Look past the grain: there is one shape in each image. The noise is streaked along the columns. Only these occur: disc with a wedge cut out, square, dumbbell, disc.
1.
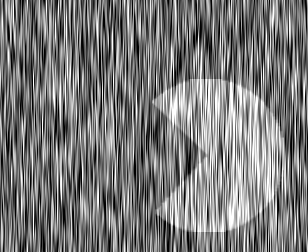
disc with a wedge cut out
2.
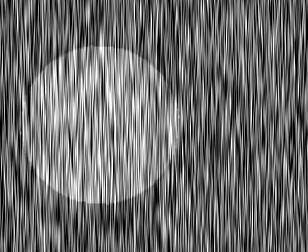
disc
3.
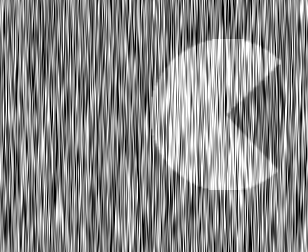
disc with a wedge cut out
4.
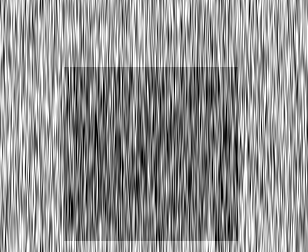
square
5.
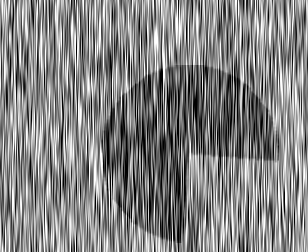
disc with a wedge cut out
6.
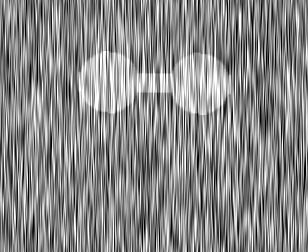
dumbbell
